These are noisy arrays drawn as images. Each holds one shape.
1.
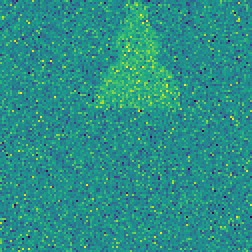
chess pawn
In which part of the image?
top middle
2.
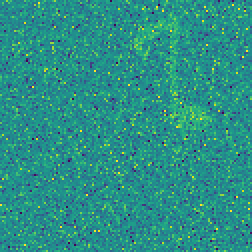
musical note
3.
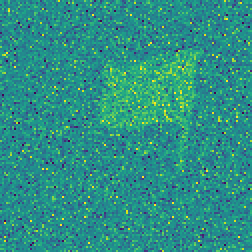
flag
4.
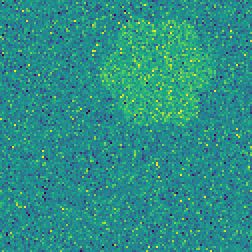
flower
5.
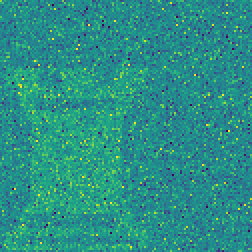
chess rook
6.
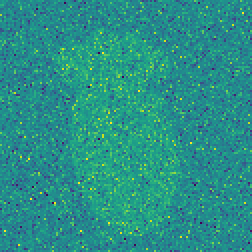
footprint
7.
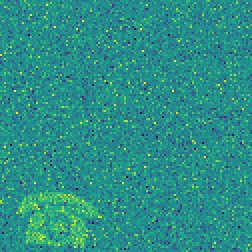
telephone
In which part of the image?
bottom left
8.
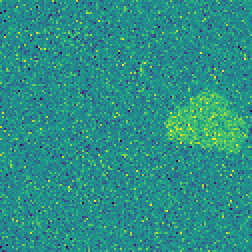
cloud
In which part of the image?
middle right
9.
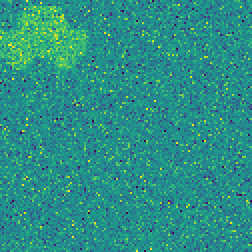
car
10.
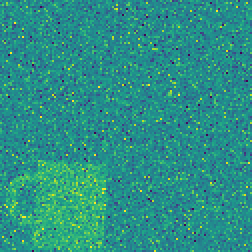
cup
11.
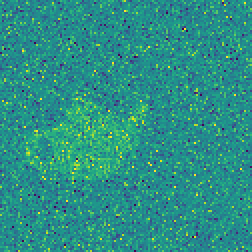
teapot
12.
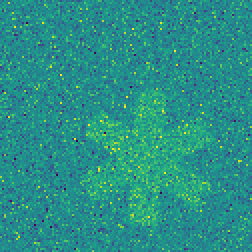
asterisk
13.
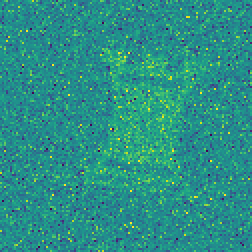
chess rook
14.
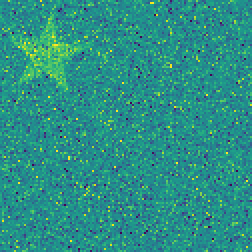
star
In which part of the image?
top left
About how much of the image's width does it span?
a third
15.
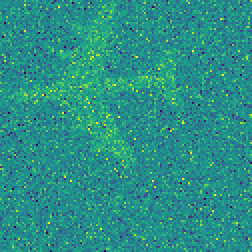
airplane
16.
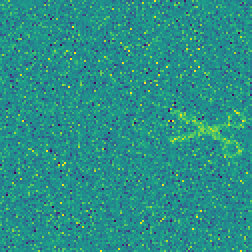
pair of scissors
